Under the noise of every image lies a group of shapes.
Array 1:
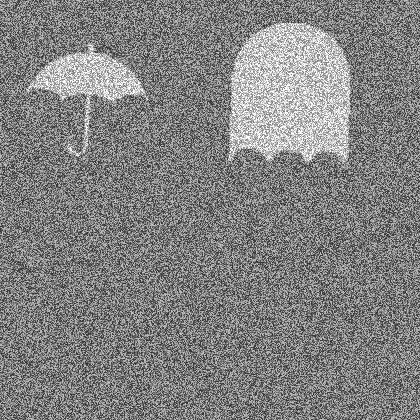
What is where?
top left: umbrella; top right: ghost
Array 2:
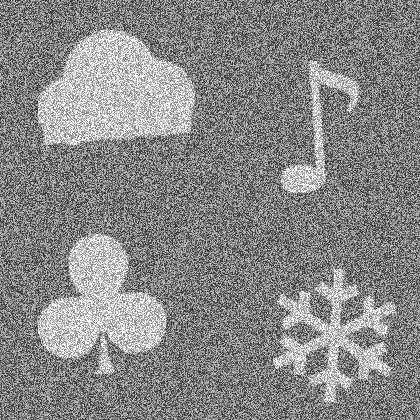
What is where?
top left: cloud; top right: musical note; bottom left: club; bottom right: snowflake
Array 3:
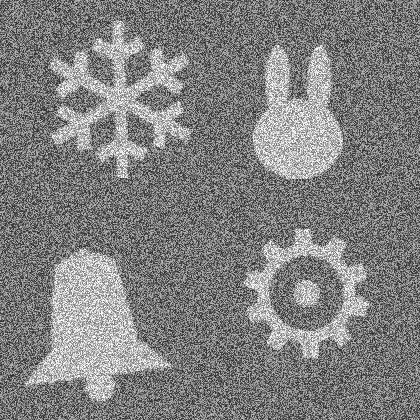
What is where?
top left: snowflake; top right: rabbit's head; bottom left: bell; bottom right: gear
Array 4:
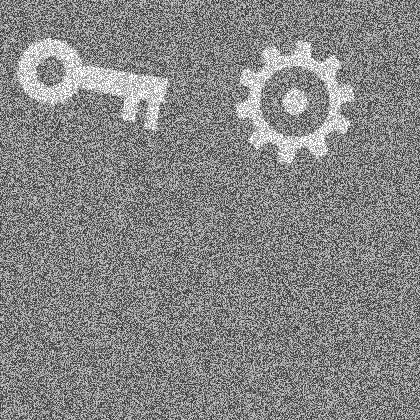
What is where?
top left: key; top right: gear
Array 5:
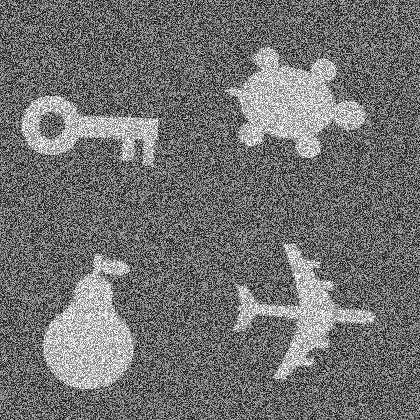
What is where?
top left: key; top right: turtle; bottom left: pear; bottom right: airplane
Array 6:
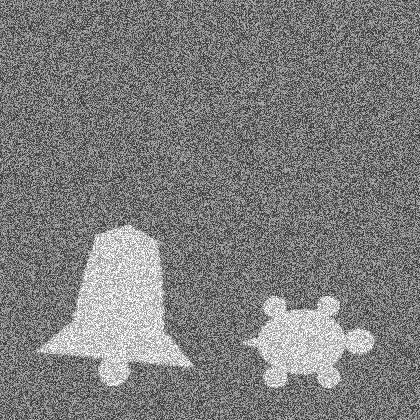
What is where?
bottom left: bell; bottom right: turtle
